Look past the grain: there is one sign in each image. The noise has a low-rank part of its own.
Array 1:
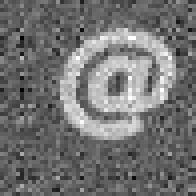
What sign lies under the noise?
at sign
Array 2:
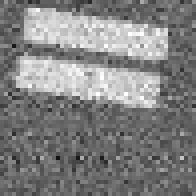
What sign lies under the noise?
equals sign
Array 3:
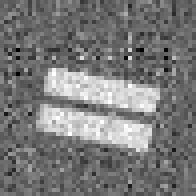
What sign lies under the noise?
equals sign
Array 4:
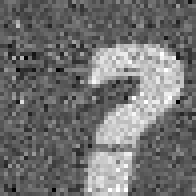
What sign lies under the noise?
question mark
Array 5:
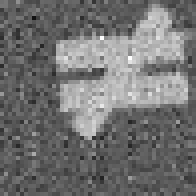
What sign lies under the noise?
not-equal sign
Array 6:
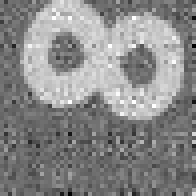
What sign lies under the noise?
infinity sign
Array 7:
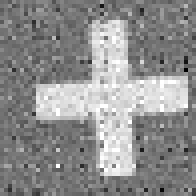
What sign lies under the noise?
plus sign
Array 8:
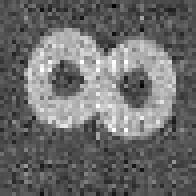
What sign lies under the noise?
infinity sign
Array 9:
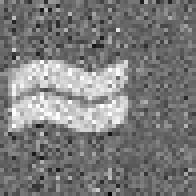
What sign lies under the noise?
approximately sign
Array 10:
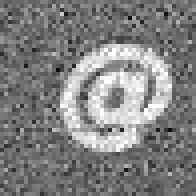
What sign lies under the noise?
at sign
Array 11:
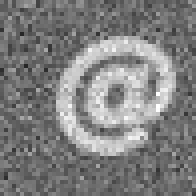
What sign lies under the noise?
at sign
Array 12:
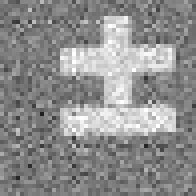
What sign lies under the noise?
plus-minus sign
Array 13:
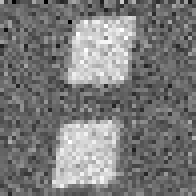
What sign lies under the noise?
colon
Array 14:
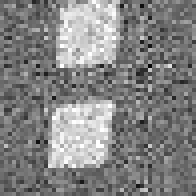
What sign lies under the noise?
colon
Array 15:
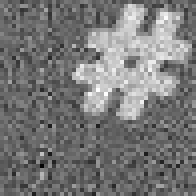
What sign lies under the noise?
hash sign
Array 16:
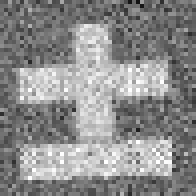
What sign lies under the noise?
plus-minus sign
